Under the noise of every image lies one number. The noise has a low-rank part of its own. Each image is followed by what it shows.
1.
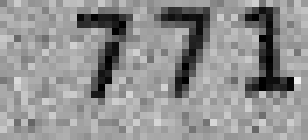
771
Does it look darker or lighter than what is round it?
darker
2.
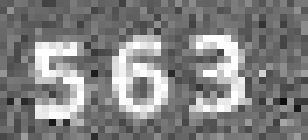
563
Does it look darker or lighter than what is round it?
lighter
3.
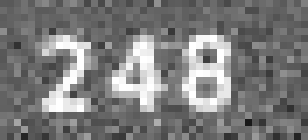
248
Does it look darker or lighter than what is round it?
lighter
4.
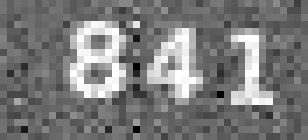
841
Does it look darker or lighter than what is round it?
lighter
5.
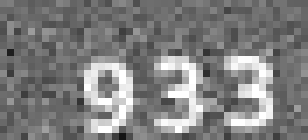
933
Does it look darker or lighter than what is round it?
lighter
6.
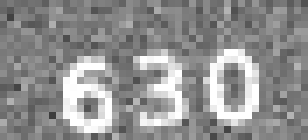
630
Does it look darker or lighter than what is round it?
lighter
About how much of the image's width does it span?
two thirds
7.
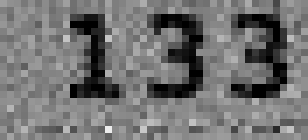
133
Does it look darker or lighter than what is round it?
darker
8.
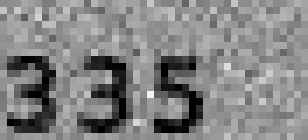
335
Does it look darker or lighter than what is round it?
darker
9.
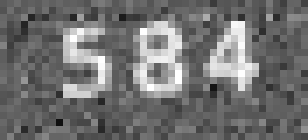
584
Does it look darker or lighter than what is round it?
lighter
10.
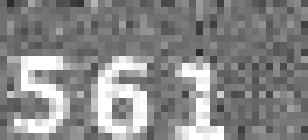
561
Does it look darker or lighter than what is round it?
lighter
